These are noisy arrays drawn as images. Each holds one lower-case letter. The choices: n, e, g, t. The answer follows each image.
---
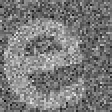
e
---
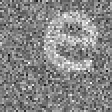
e
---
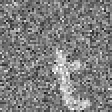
t
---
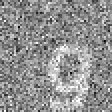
g
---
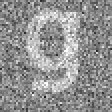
g
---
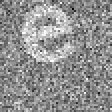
e
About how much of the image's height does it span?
half
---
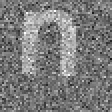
n
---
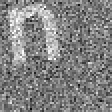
n
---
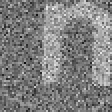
n
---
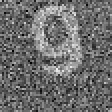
g
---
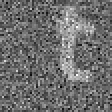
t
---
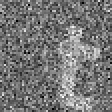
t
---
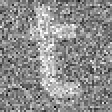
t
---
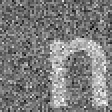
n
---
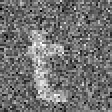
t
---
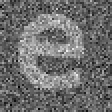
e
